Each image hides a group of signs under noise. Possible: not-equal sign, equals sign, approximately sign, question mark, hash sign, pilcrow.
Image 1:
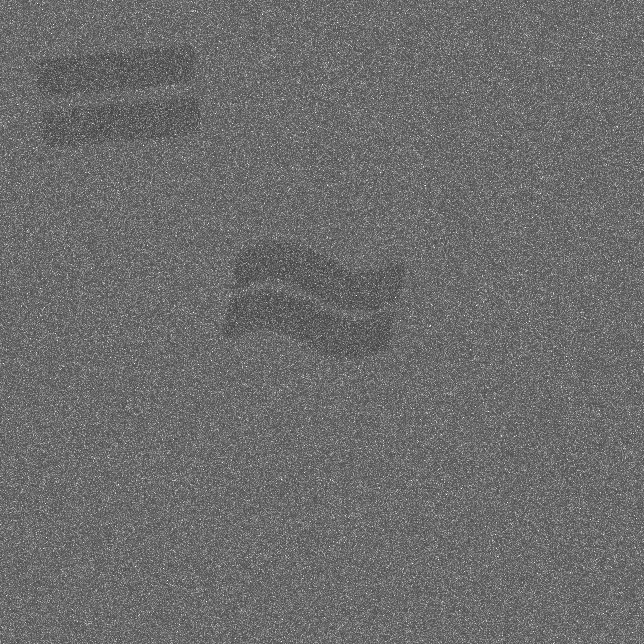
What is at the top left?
equals sign
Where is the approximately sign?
centre
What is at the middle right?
nothing
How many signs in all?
2
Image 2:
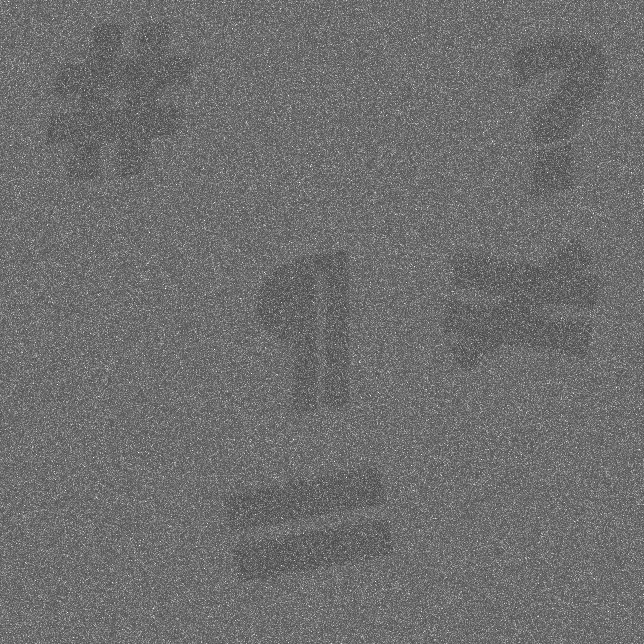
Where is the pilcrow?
centre
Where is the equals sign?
bottom middle
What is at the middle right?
not-equal sign
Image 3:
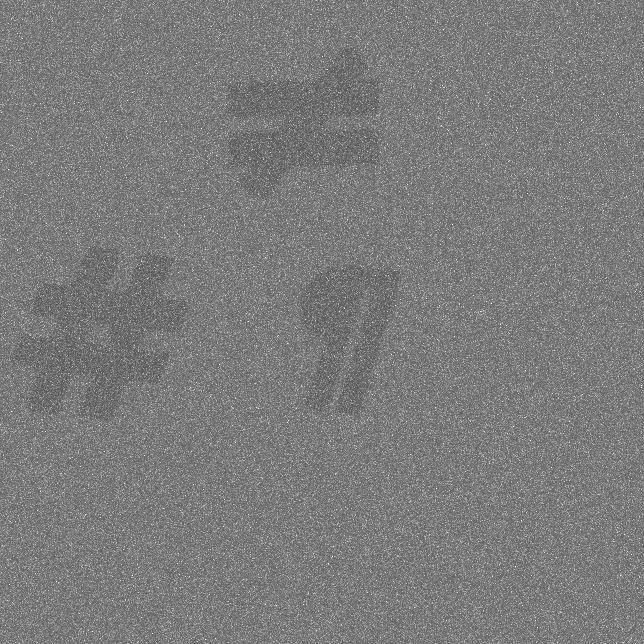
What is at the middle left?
hash sign
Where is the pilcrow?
centre
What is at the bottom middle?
nothing
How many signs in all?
3
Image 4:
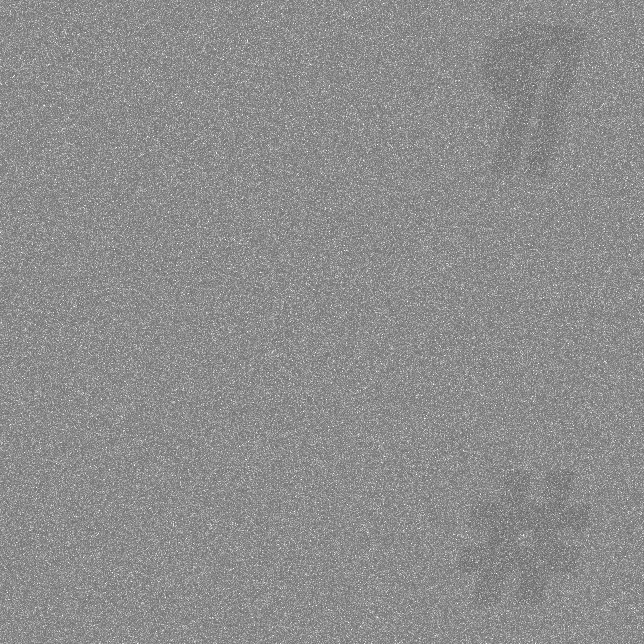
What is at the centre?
nothing
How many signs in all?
2
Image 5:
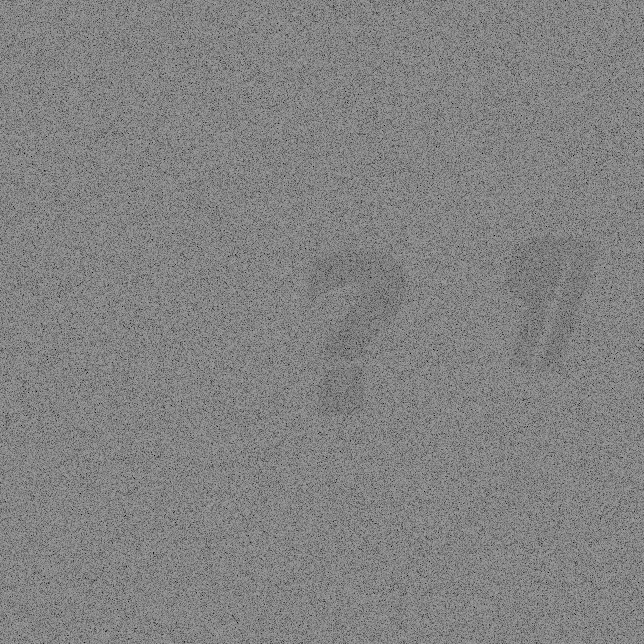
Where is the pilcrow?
middle right
